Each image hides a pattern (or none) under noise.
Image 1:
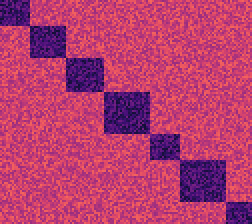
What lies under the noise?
blocks along the diagonal
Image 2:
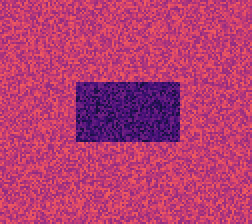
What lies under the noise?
one block
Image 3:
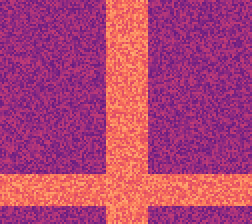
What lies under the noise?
bands of rows crossing bands of columns
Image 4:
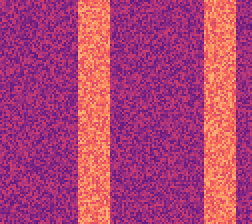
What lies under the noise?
bands of columns
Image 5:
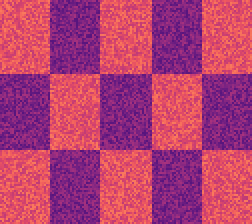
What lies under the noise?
a checkerboard
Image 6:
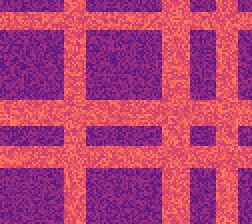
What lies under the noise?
bands of rows crossing bands of columns
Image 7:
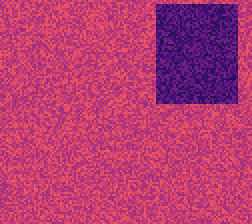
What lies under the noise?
one block
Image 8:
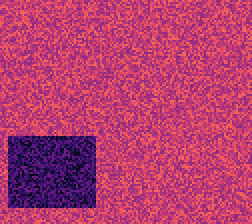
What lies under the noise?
one block
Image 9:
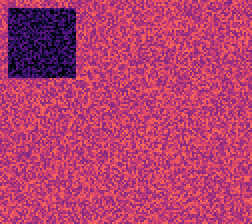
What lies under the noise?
one block
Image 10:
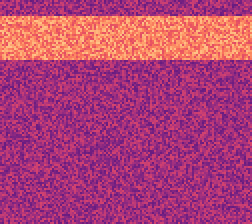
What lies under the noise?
one band of rows
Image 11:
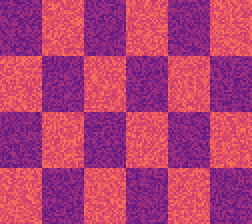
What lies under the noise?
a checkerboard
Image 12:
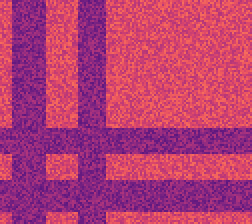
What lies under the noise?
bands of rows crossing bands of columns
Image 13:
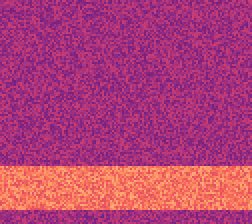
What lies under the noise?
one band of rows
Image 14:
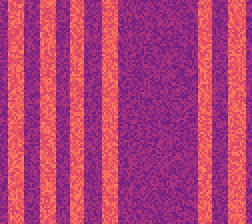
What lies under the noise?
bands of columns
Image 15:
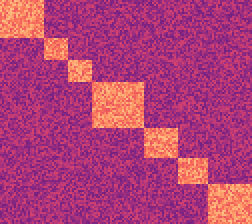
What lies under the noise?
blocks along the diagonal
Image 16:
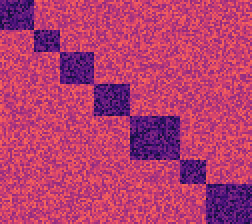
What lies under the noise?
blocks along the diagonal
